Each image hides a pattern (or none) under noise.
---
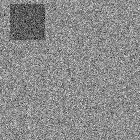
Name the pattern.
one block
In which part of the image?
top left
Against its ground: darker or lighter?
darker
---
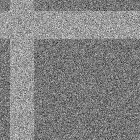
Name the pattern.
bands of rows crossing bands of columns
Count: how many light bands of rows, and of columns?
1 and 1
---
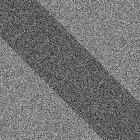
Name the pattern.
a diagonal band
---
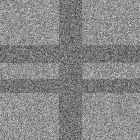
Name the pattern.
bands of rows crossing bands of columns
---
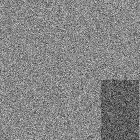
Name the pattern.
one block
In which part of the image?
bottom right
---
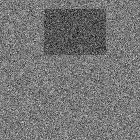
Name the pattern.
one block
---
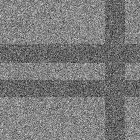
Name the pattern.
bands of rows crossing bands of columns
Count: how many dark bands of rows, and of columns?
2 and 1
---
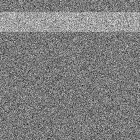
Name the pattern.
one band of rows
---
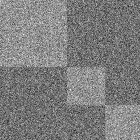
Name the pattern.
blocks along the diagonal
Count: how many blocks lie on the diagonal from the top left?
3
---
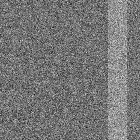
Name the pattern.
one band of columns
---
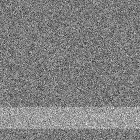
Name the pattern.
one band of rows
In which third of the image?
bottom
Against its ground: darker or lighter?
lighter
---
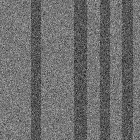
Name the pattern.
bands of columns
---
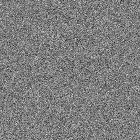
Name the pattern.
only noise
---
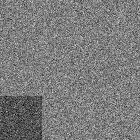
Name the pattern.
one block
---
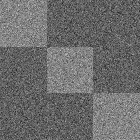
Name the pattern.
blocks along the diagonal
